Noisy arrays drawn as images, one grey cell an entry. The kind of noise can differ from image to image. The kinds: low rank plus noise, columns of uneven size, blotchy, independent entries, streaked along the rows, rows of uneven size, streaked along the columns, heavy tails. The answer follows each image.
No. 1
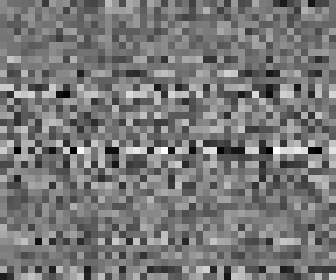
rows of uneven size
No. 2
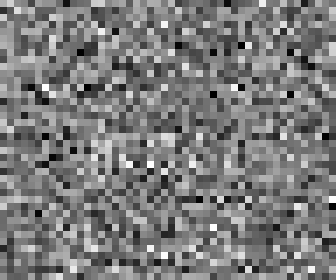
low rank plus noise
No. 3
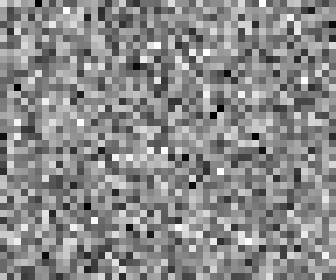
independent entries
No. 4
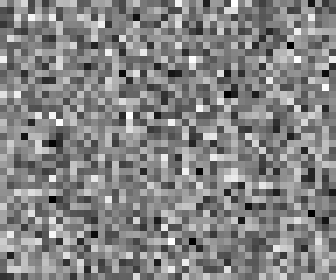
independent entries
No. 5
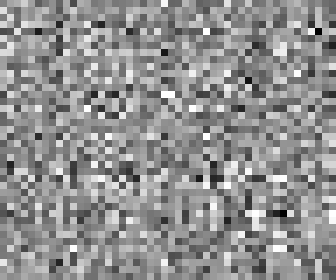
low rank plus noise
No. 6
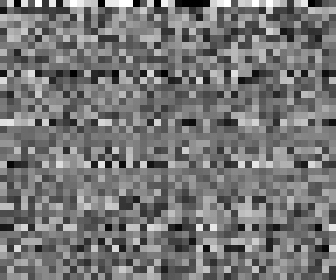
rows of uneven size
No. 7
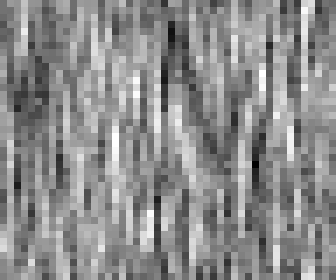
streaked along the columns
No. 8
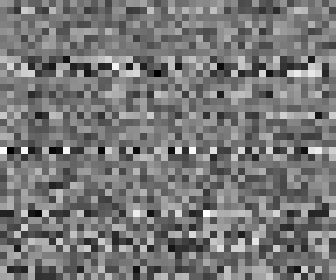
rows of uneven size
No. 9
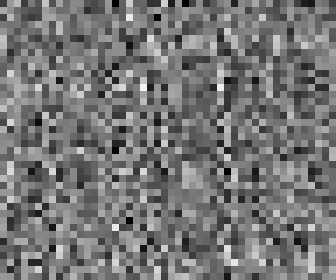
low rank plus noise
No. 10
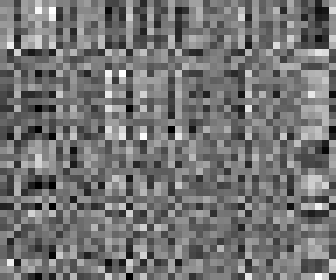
low rank plus noise
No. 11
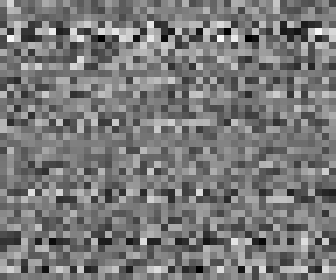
rows of uneven size
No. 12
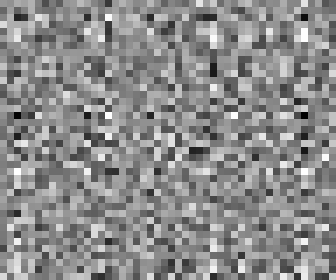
low rank plus noise
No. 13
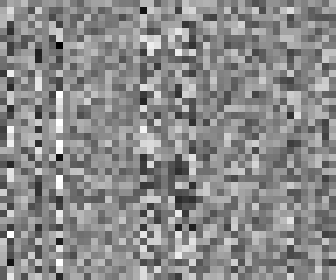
columns of uneven size
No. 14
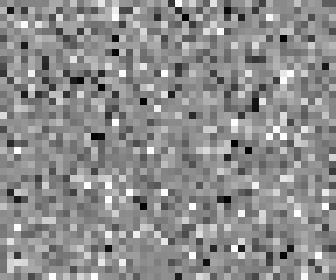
heavy tails
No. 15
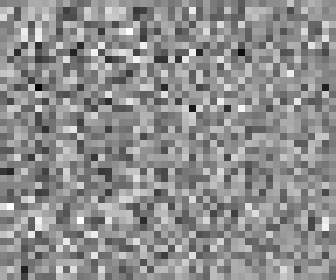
low rank plus noise
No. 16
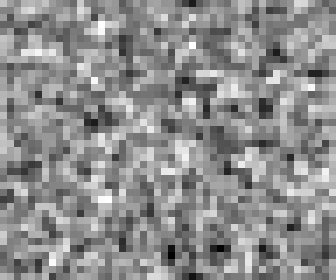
blotchy
